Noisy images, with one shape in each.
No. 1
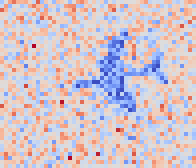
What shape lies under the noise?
airplane
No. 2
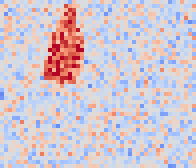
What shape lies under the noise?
bottle
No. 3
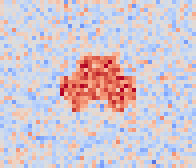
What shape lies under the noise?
car
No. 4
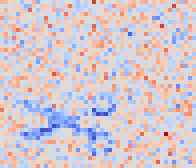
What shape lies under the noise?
pair of scissors
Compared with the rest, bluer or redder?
bluer
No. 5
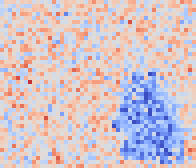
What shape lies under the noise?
chess knight
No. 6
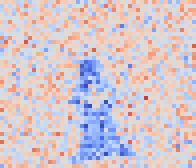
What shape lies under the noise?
chess bishop
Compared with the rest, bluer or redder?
bluer
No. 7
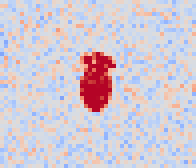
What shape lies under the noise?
footprint
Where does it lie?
centre
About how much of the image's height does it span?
a third
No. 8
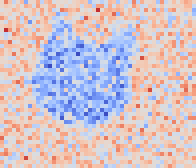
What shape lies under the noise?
cat's head
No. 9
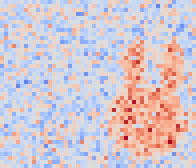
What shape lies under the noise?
rabbit's head
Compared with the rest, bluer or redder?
redder
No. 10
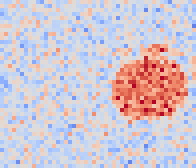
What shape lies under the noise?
apple
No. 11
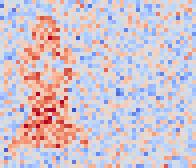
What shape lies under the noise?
chess bishop
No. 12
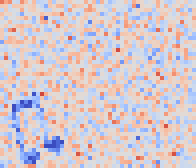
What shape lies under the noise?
pair of musical notes
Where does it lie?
bottom left
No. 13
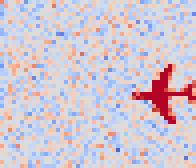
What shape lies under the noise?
airplane
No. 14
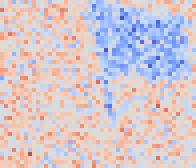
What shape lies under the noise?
flag
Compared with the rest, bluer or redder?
bluer
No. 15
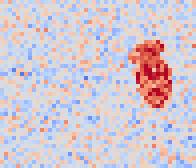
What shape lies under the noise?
footprint
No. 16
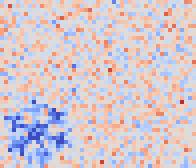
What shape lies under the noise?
snowflake
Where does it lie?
bottom left
